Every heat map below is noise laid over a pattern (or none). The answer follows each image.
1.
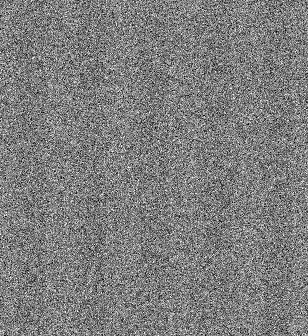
vertical stripes
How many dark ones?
5
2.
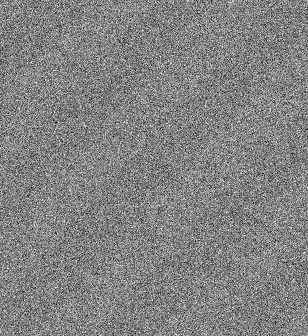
diagonal stripes
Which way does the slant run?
bottom left to top right
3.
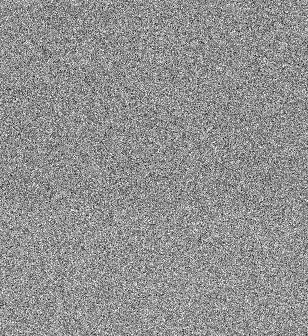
a sharp edge
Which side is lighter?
bottom
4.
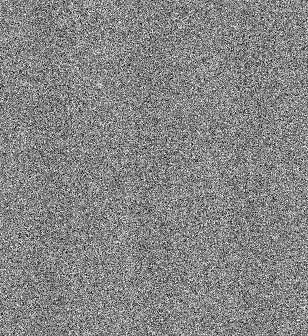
vertical stripes
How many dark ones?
3
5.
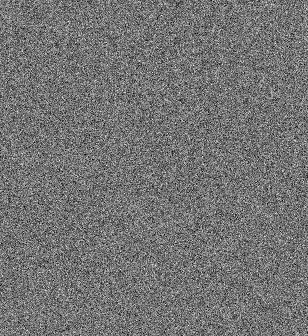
only noise
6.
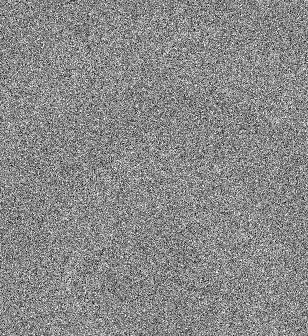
rings round one point
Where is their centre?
bottom middle
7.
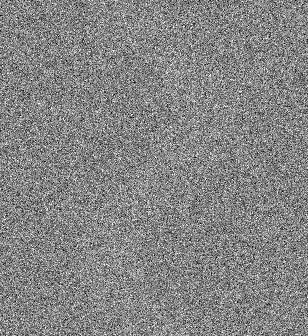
a wavy band
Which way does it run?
top to bottom
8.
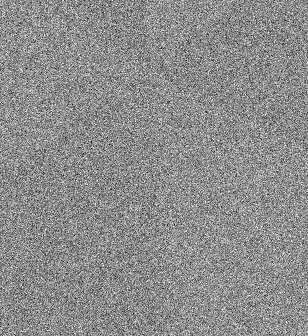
spokes from one point
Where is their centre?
top middle
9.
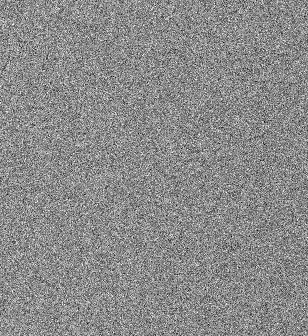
a smooth slope
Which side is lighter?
left
